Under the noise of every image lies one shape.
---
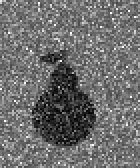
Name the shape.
pear
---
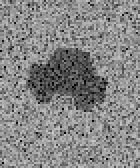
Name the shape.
car
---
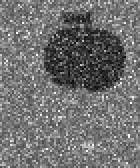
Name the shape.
apple
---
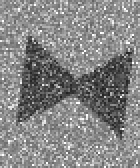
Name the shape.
bow tie
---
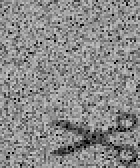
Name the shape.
pair of scissors
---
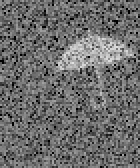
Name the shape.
umbrella
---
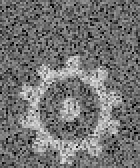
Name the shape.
gear
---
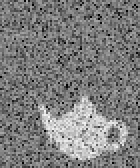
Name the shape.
teapot
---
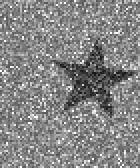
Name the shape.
star
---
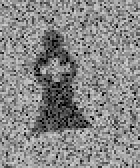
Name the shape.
chess bishop
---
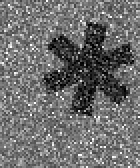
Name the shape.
asterisk
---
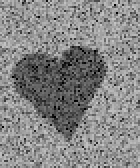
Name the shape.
heart
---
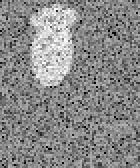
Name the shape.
footprint
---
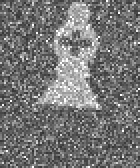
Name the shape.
chess bishop
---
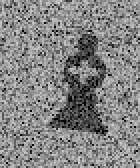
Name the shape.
chess bishop
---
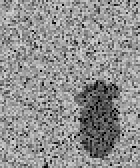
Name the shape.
footprint
